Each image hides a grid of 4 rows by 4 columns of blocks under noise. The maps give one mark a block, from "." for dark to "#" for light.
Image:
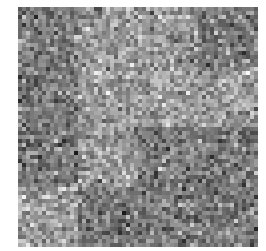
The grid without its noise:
. # # .
. # # #
. # . .
# . . .
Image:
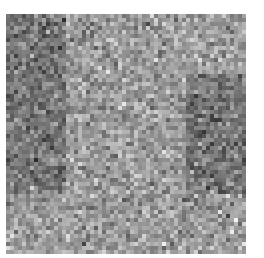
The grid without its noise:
. # # #
. # # .
. # # .
# # # #
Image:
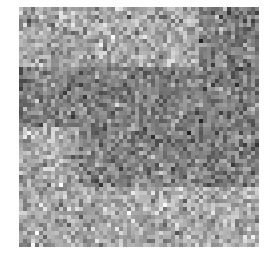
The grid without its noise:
# # # .
. . . .
# . . .
# # # #
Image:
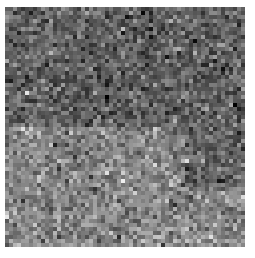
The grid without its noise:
. . . .
. . . .
# # # .
# # # #
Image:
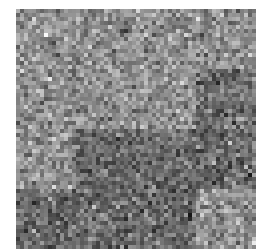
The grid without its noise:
# # # #
# # # .
# . . .
. . . #
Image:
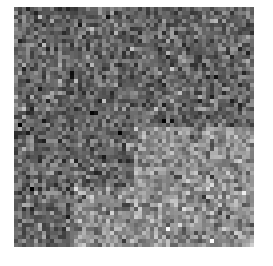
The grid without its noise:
. . . .
. . . .
. . # #
. # # #
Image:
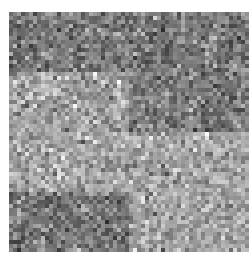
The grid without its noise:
. . . .
# # . .
# # # #
. . # #
